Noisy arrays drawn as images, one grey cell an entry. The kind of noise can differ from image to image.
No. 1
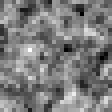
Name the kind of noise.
blotchy
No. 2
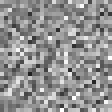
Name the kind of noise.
independent entries
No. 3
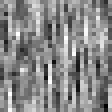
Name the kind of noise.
streaked along the columns
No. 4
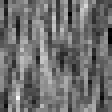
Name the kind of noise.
streaked along the columns
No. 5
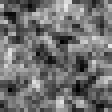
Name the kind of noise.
blotchy
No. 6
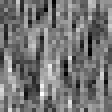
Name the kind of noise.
streaked along the columns
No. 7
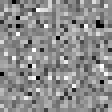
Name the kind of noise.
heavy tails
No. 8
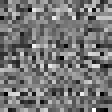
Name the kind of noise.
rows of uneven size
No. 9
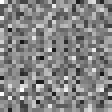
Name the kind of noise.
low rank plus noise
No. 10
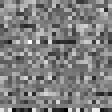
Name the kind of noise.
rows of uneven size
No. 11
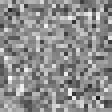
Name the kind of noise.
independent entries
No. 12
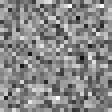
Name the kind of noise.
independent entries
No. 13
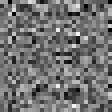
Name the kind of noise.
low rank plus noise
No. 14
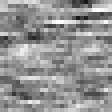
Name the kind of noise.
streaked along the rows
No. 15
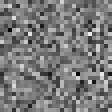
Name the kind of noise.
low rank plus noise
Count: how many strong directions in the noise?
five to eight
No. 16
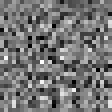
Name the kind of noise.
low rank plus noise
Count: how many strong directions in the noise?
three or four
